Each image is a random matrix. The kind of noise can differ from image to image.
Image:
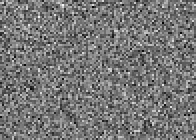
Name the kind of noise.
independent entries
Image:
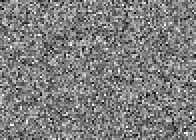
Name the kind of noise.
independent entries
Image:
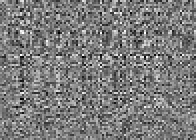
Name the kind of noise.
low rank plus noise
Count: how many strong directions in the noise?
two
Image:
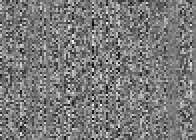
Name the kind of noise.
columns of uneven size
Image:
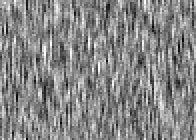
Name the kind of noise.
streaked along the columns
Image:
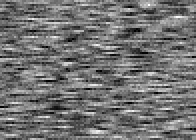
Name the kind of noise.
streaked along the rows
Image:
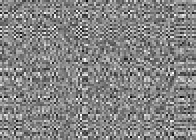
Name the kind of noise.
low rank plus noise
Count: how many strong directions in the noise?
one
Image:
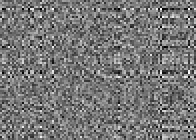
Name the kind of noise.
low rank plus noise
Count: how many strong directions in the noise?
one
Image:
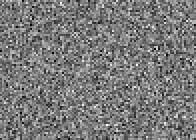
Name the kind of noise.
independent entries
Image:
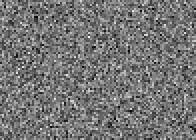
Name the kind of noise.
independent entries
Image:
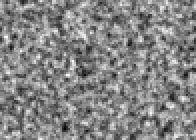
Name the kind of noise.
blotchy
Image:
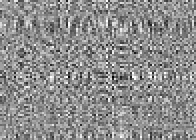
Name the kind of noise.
low rank plus noise
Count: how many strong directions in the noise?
two
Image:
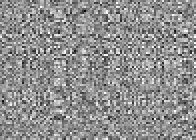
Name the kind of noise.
low rank plus noise
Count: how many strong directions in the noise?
two
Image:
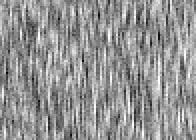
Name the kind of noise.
streaked along the columns
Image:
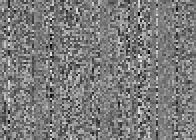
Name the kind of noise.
columns of uneven size
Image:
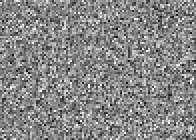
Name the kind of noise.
independent entries
